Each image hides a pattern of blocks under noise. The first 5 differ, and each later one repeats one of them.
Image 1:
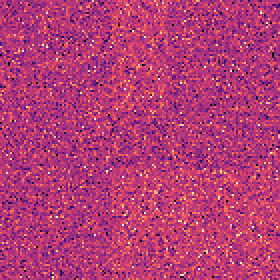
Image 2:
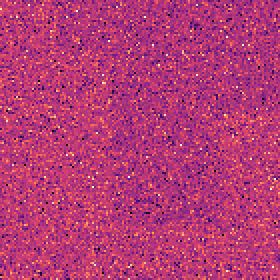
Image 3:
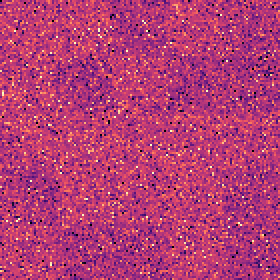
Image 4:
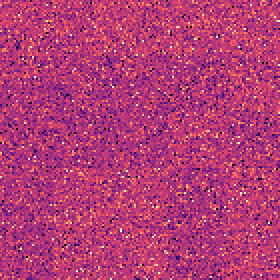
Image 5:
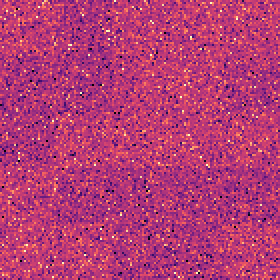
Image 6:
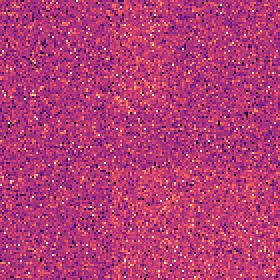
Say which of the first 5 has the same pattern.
1
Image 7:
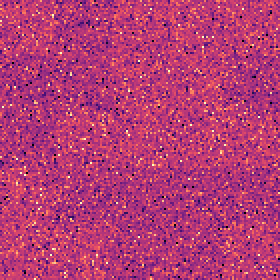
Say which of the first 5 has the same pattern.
5
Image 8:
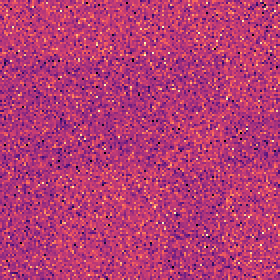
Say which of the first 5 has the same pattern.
4
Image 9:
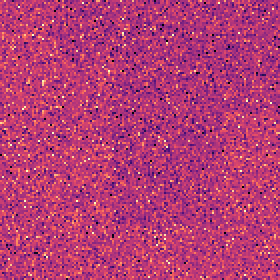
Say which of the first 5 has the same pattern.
2
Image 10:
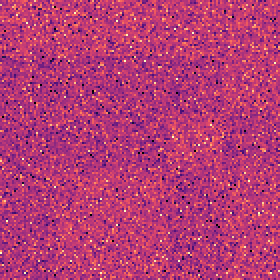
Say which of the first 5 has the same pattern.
4
